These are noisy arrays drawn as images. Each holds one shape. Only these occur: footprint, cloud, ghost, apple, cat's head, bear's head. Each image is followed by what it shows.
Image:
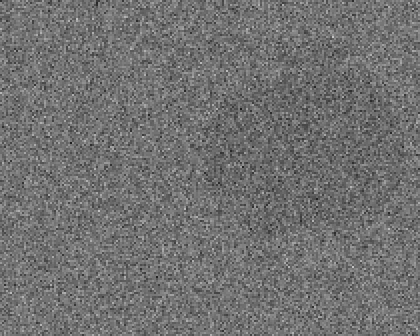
apple
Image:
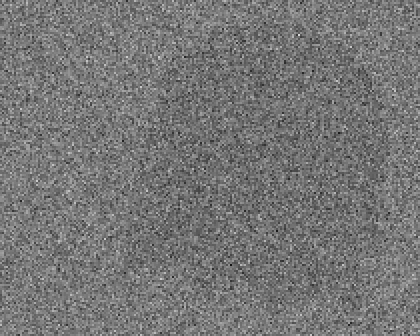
ghost
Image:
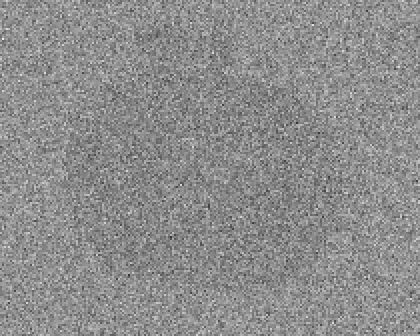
apple
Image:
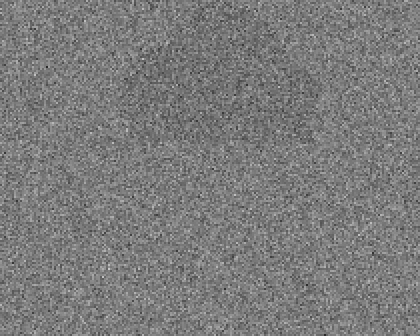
cloud
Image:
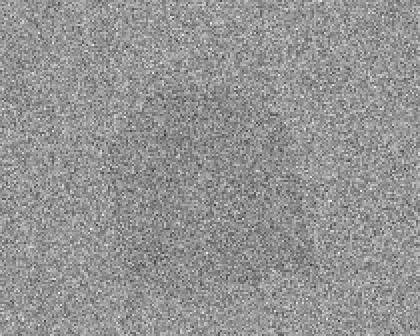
ghost
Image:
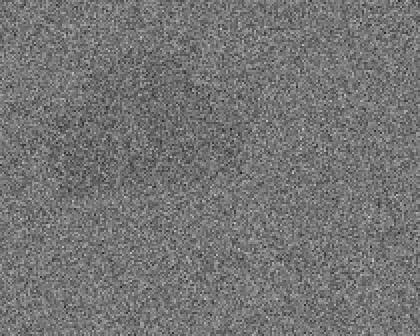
cloud
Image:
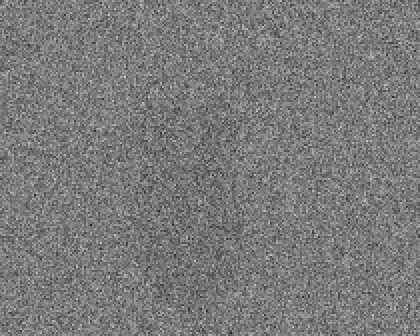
footprint
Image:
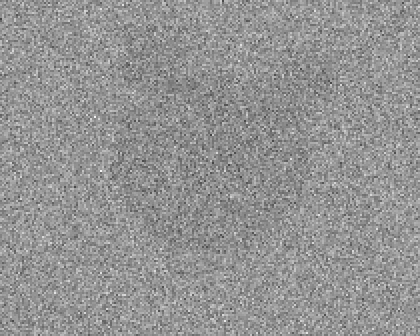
bear's head
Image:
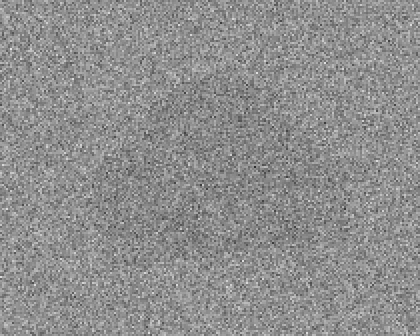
cloud
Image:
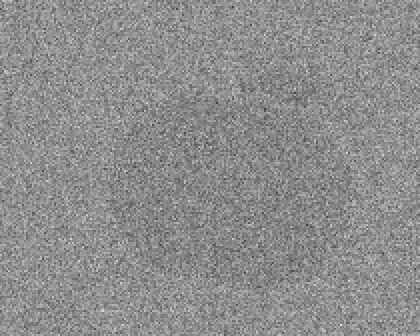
apple
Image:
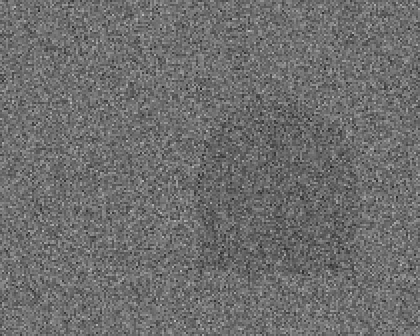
ghost
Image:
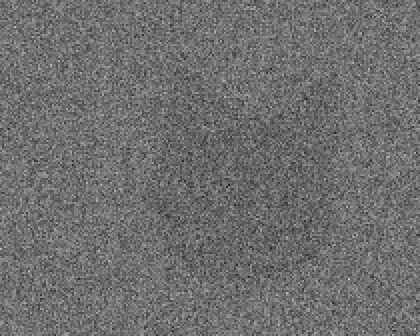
cat's head
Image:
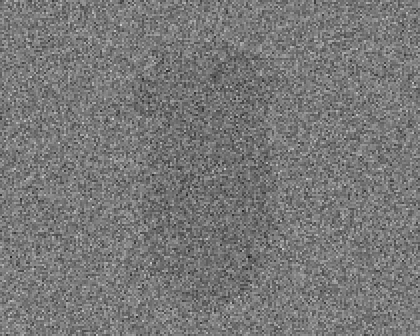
footprint
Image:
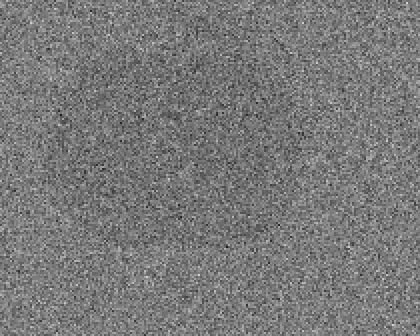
apple
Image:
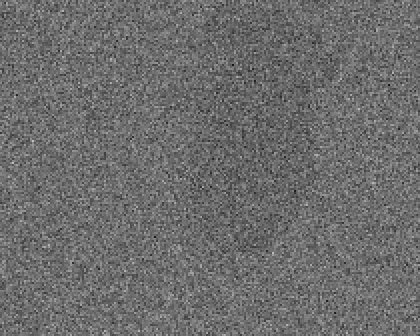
footprint
